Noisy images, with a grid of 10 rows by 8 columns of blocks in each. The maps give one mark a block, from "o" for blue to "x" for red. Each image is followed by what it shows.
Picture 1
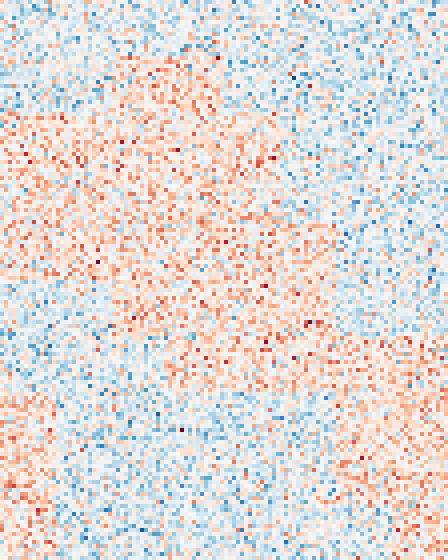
o o o o o o o o
o o x x o o o o
x x x x x o o o
x x x x x o o o
x x x x x x o o
o o x x x x o o
o o o x x x x x
x o o o o o x x
x o o o o o x x
x o o o o o o x
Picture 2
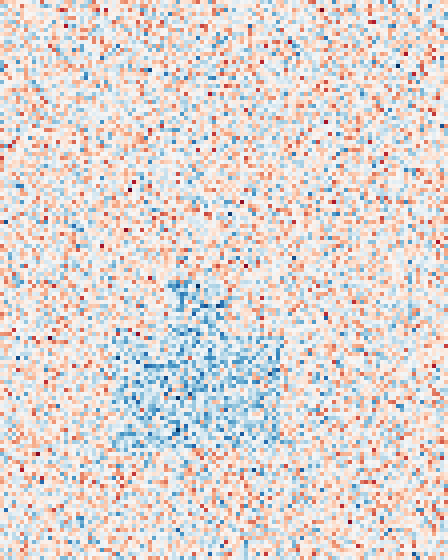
x x x x x x x x
x x x x x x x x
x x x x x x x x
x x x x x x x x
x x x x x x x x
x x x o x x x x
x x o o o x x x
x x o o o x x x
x x x x x x x x
x x x x x x x x
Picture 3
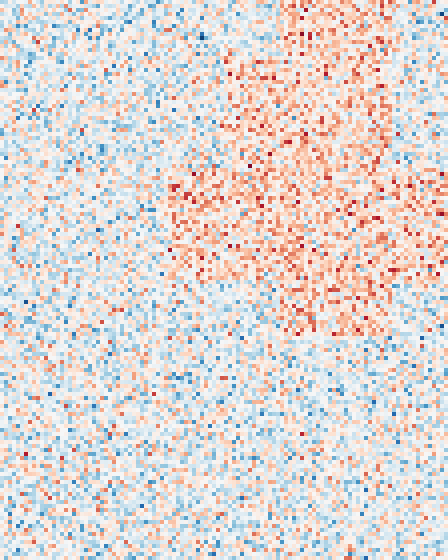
o o o o o x x o
o o o o x x x o
o o o o x x x o
o o o x x x x x
o o o x x x x x
o o o o o x x o
o o o o o o o o
o o o o o o o o
o o o o o o o o
o o o o o o o o
